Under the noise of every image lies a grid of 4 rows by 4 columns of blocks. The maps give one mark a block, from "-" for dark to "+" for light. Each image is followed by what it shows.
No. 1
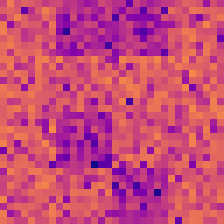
+ - - +
+ + + +
+ - + +
+ + - +
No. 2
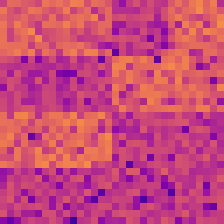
+ + - +
- - + +
+ + - -
- - - -
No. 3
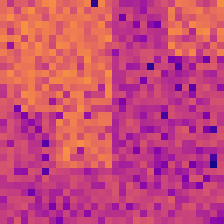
+ + - +
+ + - -
- + - -
- - - -
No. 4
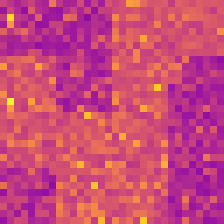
- - + +
+ - + -
+ + + -
- + + -
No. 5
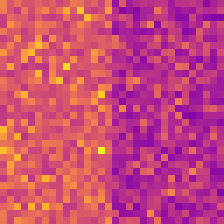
+ + - -
+ + - -
+ + - -
+ + - -
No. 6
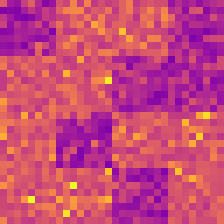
- + + -
+ + - -
+ - + +
+ + - +
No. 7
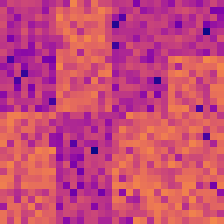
- + - -
- + - +
+ - + +
+ - + +
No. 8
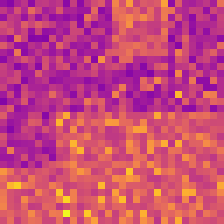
- - + -
- - - -
- + + +
+ + + +
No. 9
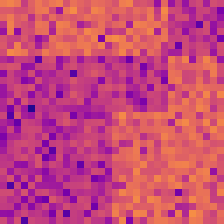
+ + + -
- - - +
- - + +
- - + +
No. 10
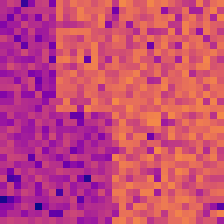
- + + +
- + + +
- - + +
- - + +
